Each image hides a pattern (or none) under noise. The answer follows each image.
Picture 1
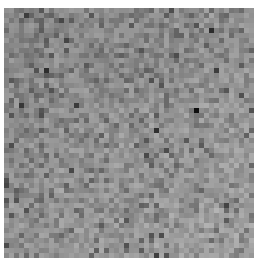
a smooth slope
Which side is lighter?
bottom right
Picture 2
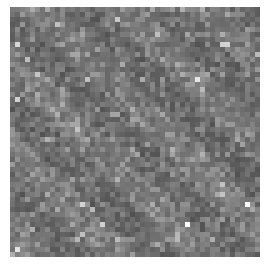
diagonal stripes
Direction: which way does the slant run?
top left to bottom right
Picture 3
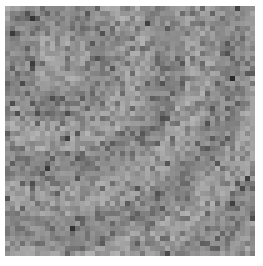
rings round one point
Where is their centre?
top left
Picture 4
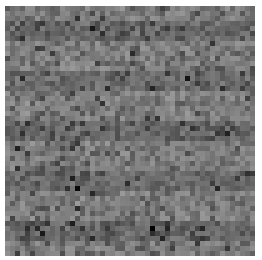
horizontal stripes
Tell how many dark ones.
5
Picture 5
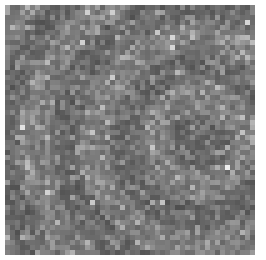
rings round one point
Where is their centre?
middle right
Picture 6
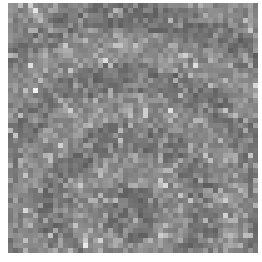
rings round one point
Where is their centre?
bottom middle
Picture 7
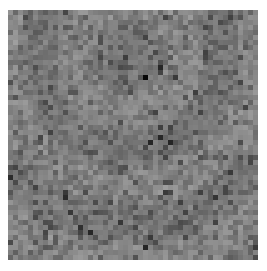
rings round one point
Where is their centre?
top middle
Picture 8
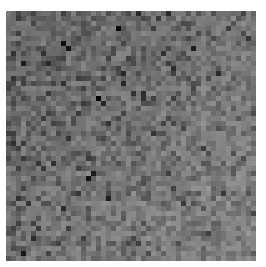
a smooth slope
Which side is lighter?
bottom right
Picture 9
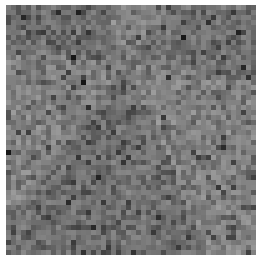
spokes from one point
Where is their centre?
top middle
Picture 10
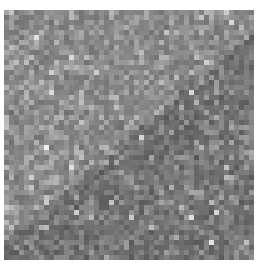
a sharp edge
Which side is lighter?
top left
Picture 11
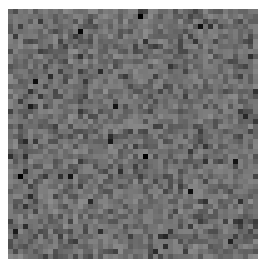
only noise
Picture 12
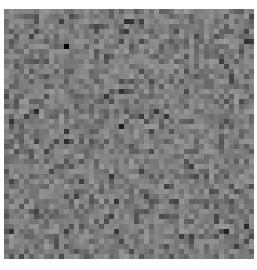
only noise
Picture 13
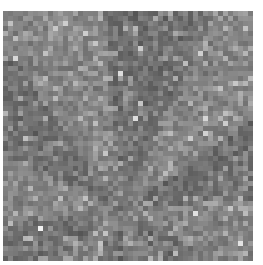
spokes from one point
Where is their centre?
bottom middle
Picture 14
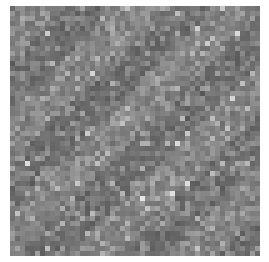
diagonal stripes
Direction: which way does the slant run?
bottom left to top right
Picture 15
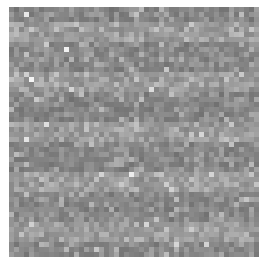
horizontal stripes
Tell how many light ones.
5
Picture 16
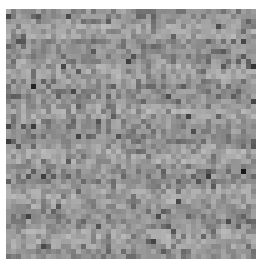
horizontal stripes
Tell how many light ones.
6
